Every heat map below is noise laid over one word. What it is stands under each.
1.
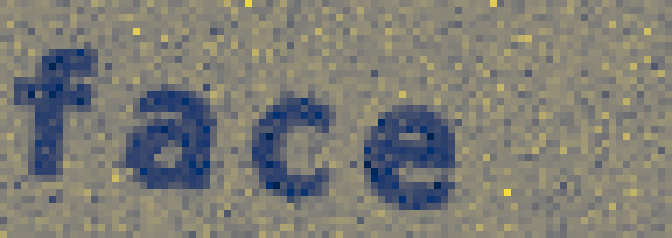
face
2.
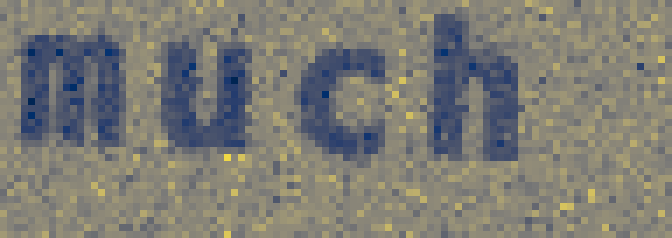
much
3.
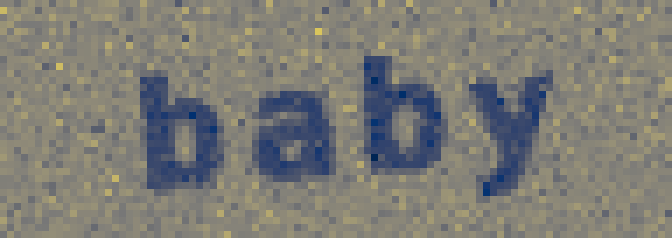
baby
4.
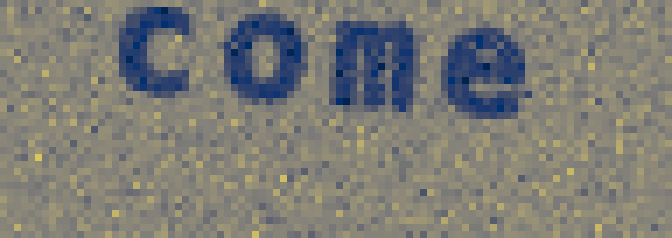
come
